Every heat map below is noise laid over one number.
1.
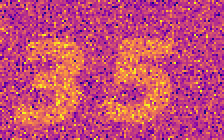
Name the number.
35
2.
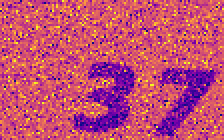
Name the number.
37
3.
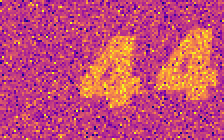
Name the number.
44
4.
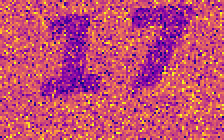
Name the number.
17
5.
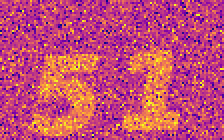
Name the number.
51
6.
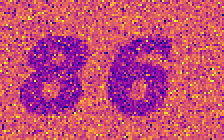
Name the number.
86
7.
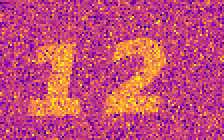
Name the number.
12
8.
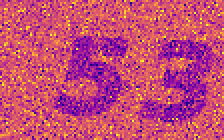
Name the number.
53
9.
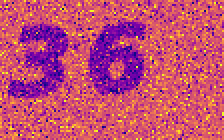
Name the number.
36
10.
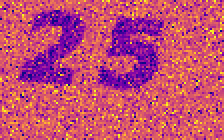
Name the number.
25
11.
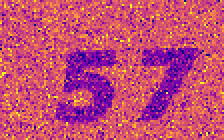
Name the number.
57
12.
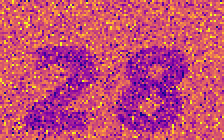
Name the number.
28
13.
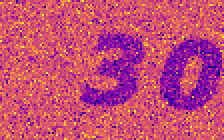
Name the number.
30
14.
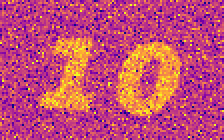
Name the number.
10
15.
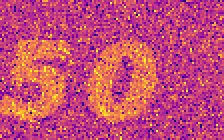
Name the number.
50
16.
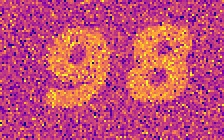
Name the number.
98
